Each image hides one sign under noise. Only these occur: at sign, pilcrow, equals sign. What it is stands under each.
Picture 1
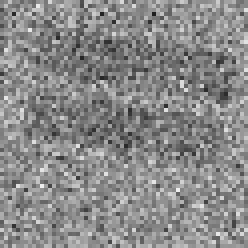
equals sign
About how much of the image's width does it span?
nearly all
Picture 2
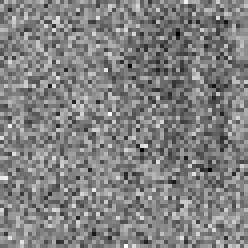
pilcrow
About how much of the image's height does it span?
two thirds
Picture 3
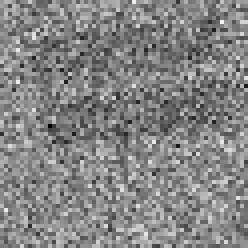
equals sign
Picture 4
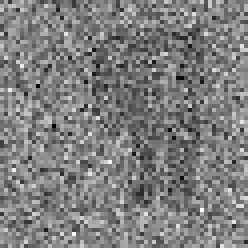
pilcrow
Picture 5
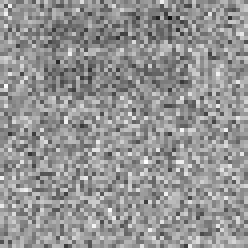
equals sign
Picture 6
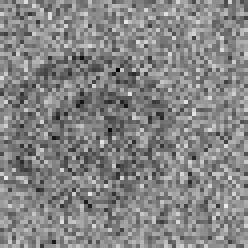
at sign
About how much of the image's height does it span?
two thirds
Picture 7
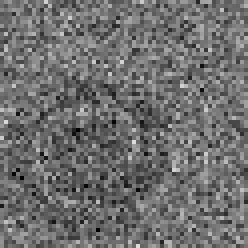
at sign
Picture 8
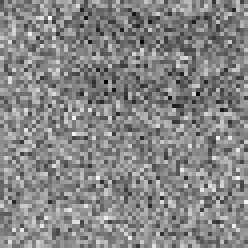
equals sign
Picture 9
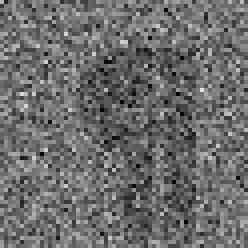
pilcrow
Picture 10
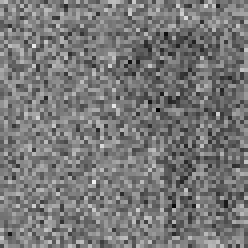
pilcrow
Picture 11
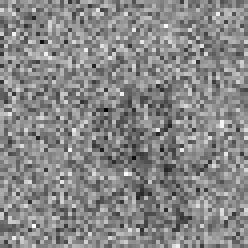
pilcrow
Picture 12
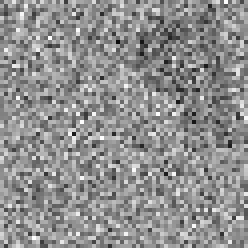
pilcrow
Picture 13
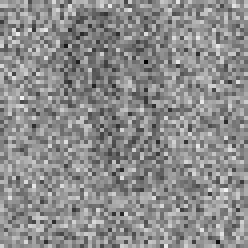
pilcrow
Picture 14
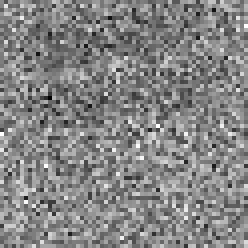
equals sign
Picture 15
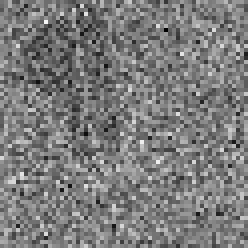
pilcrow
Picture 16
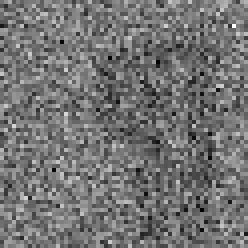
pilcrow
